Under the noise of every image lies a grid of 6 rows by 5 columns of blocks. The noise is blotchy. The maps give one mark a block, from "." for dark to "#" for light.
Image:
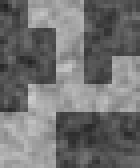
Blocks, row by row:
. # # . .
. . # . .
. . # . #
. # # # #
# # . . .
# # . . .
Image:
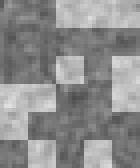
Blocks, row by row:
. . # # #
. . . . .
. . # . #
# # . . #
# . . . .
. # . # .
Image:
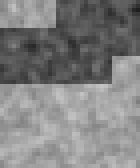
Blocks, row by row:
# # . . .
. . . . .
. . . . #
# # # # #
# # # # #
# # # # #
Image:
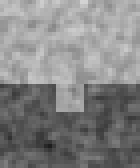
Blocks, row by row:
# # # # #
# # # # #
# # # # #
. . # . .
. . . . .
. . . . .
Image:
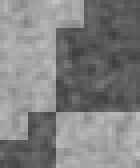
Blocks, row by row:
# # # . .
# # . . .
# # . . .
# # . . .
# . # # #
. . # # #
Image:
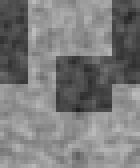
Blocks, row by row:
. # # # .
. # # # .
. # . . .
# # . . #
# # # # #
# # # # #
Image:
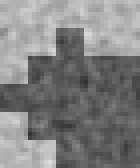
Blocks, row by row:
# # # # #
# # . # #
# . . . .
. . . . .
# . . . .
# # . . .
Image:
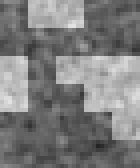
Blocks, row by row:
. # # . .
. . . . .
# . # # #
# . . # #
. . . . #
. . . . .
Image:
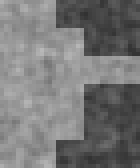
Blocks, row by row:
# # . . .
# # # . .
# # # # #
# # # . .
# # # . .
# # . . .
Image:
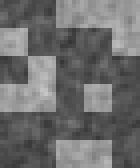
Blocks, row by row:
. . # # #
# . . . #
. # . . .
# # . # .
. . . . .
. . # # .
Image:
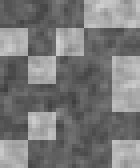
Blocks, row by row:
. . . # #
# . # . .
. # . . #
. . . . #
. # . . .
# . . . #
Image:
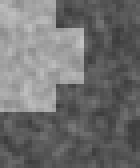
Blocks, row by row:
# # . . .
# # # . .
# # # . .
# # . . .
. . . . .
. . . . .
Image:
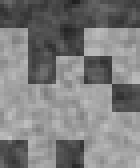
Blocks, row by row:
. . . . .
# . . # #
# . # . #
# # # # .
# # # # #
. # . # #
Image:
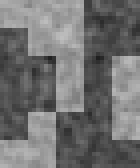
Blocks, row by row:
# # # . .
. # # . .
. . # . #
. . # . #
. # . . #
# # . . .
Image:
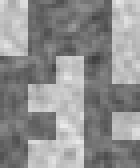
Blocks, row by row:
# . . . #
# . . . #
. . # . #
. # # . .
. . # . #
. # # . .
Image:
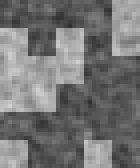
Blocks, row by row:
. . . . #
# . # . #
# # # . .
# # . . .
. . . . .
# . . # .
